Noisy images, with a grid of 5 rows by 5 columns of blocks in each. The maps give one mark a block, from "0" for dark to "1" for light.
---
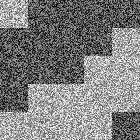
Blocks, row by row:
10000
00001
00011
01111
11110
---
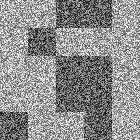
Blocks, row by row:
11001
10111
11001
11001
01101
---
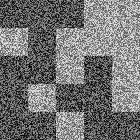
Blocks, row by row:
00011
10111
00101
01001
00100
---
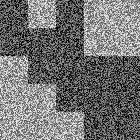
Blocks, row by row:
01011
00011
10000
11000
11100
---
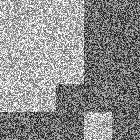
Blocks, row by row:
11100
11100
11100
11000
00010
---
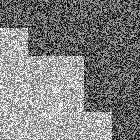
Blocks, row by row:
00000
10000
11100
11100
11110
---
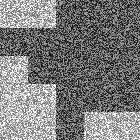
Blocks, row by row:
11000
00000
10000
11000
11011
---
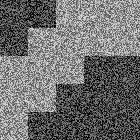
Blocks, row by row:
00111
01111
11100
11000
10000
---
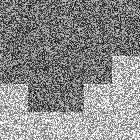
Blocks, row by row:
00000
00000
00001
10011
11111
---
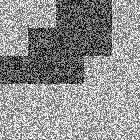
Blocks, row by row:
11001
10001
00011
11111
11111
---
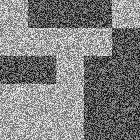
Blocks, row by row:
10001
11110
00100
11100
11100
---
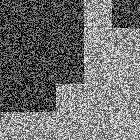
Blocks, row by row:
00010
00011
00011
00111
11111
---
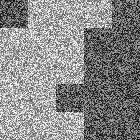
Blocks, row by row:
01110
11100
11100
11000
11100
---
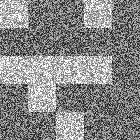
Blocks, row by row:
10010
00000
11110
01000
00100
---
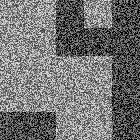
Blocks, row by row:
11010
11000
11110
11110
00110
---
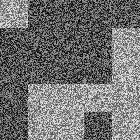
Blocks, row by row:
10000
00001
00001
01111
01101
